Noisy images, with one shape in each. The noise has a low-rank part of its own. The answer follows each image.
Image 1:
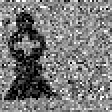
dark chess bishop
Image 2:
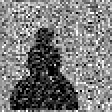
dark chess pawn
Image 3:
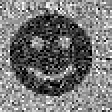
dark smiling face
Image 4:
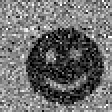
dark smiling face
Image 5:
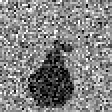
dark pear
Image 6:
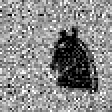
dark chess knight
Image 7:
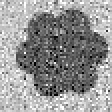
dark flower
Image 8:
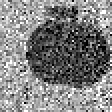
dark apple
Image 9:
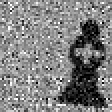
dark chess bishop
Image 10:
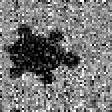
dark turtle
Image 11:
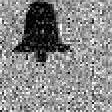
dark bell
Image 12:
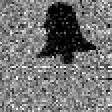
dark bell
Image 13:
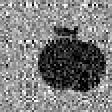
dark apple
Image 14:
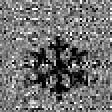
dark snowflake
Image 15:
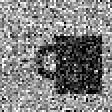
dark cup
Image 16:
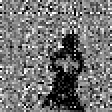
dark chess bishop
